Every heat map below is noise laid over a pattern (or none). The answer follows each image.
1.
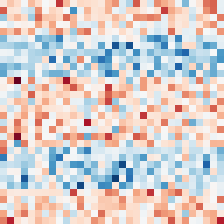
horizontal stripes
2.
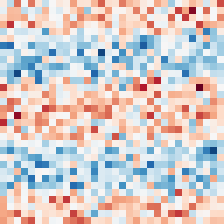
horizontal stripes
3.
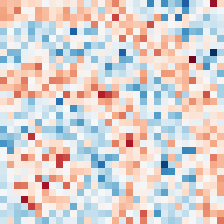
rings round one point
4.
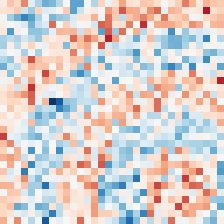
rings round one point
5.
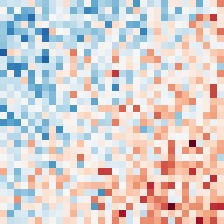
a smooth slope
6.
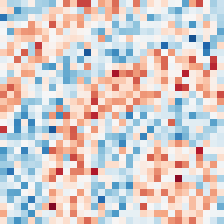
rings round one point
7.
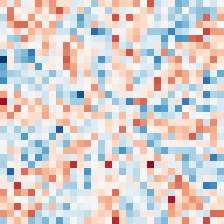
spokes from one point
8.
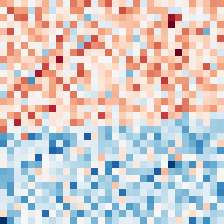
a sharp edge
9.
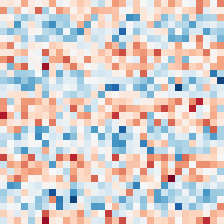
horizontal stripes
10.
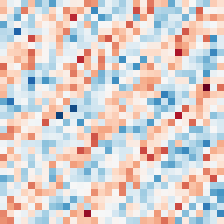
diagonal stripes
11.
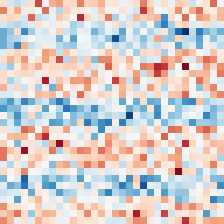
horizontal stripes
